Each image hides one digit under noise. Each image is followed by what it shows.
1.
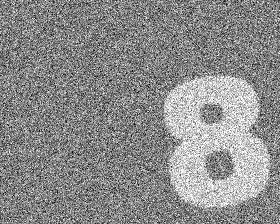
8
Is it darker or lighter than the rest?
lighter
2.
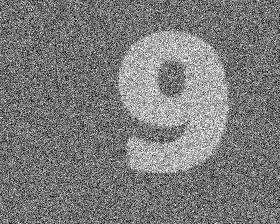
9
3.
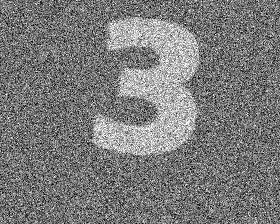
3
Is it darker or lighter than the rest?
lighter
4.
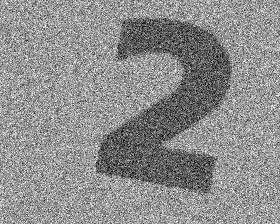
2
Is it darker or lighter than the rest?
darker
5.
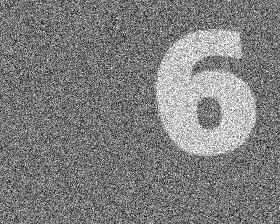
6
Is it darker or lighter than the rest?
lighter
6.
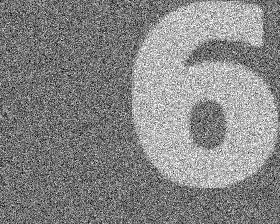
6
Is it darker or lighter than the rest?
lighter
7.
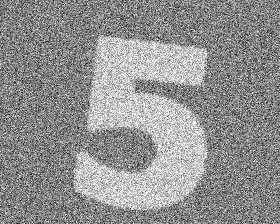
5
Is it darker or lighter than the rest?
lighter
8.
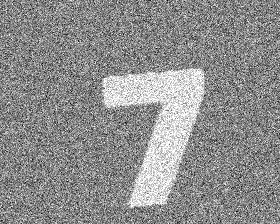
7
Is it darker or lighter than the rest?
lighter
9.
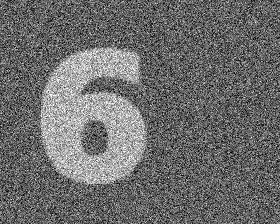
6
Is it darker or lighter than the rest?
lighter
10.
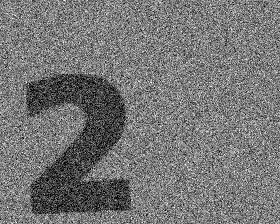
2
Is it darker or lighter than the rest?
darker
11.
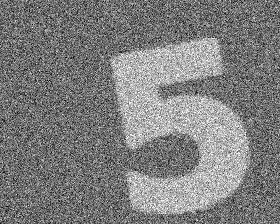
5
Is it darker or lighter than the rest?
lighter
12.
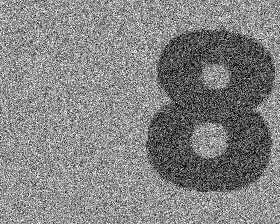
8
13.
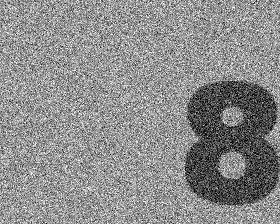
8
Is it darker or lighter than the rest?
darker
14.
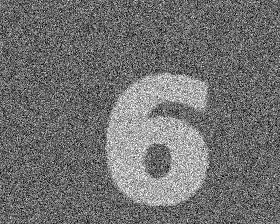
6
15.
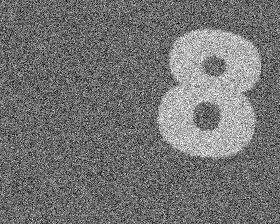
8
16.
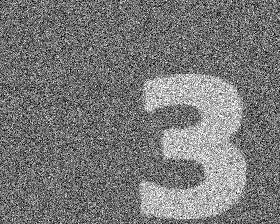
3
